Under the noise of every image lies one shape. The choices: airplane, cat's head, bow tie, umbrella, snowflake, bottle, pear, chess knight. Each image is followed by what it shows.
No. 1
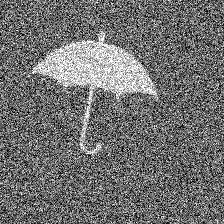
light umbrella
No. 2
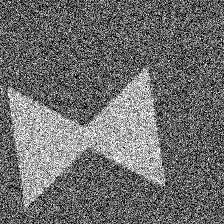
light bow tie
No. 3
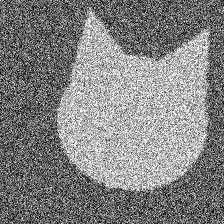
light cat's head
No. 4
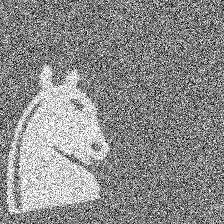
light chess knight
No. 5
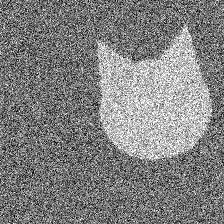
light cat's head
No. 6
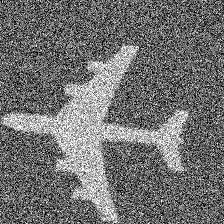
light airplane
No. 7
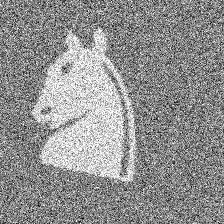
light chess knight
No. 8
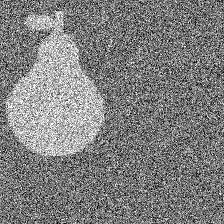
light pear
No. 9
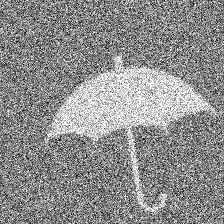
light umbrella
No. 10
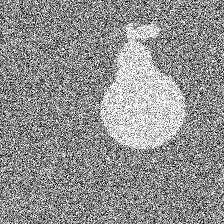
light pear
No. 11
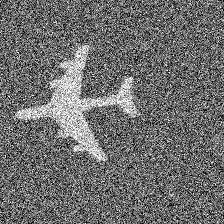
light airplane
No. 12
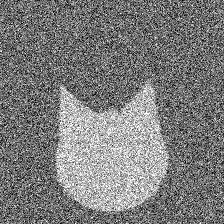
light cat's head
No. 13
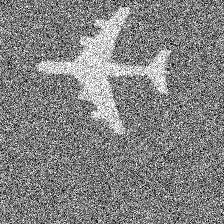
light airplane
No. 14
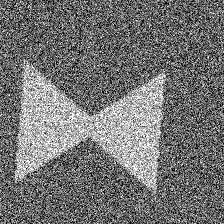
light bow tie
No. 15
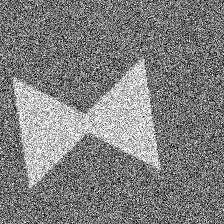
light bow tie
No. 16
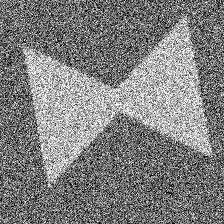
light bow tie
